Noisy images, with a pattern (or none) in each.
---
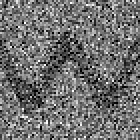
a wavy band
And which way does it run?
left to right
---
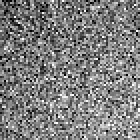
a smooth slope
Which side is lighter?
bottom right
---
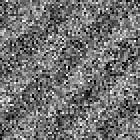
diagonal stripes
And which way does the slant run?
bottom left to top right
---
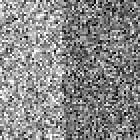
a sharp edge
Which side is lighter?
left
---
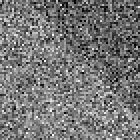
a sharp edge
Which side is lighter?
bottom left
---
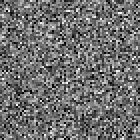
only noise
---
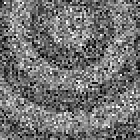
rings round one point
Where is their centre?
top middle
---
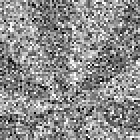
spokes from one point
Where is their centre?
bottom middle
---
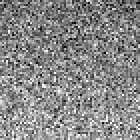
a smooth slope
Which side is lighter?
bottom
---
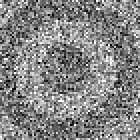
rings round one point
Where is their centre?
centre
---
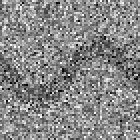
a wavy band
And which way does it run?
left to right
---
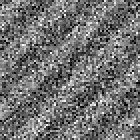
diagonal stripes
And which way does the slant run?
bottom left to top right
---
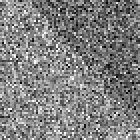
a sharp edge
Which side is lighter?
bottom left
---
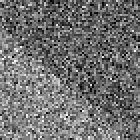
a sharp edge
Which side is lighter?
bottom left
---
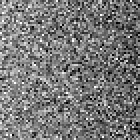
a smooth slope
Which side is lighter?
left
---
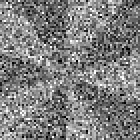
spokes from one point
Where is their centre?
centre
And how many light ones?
5
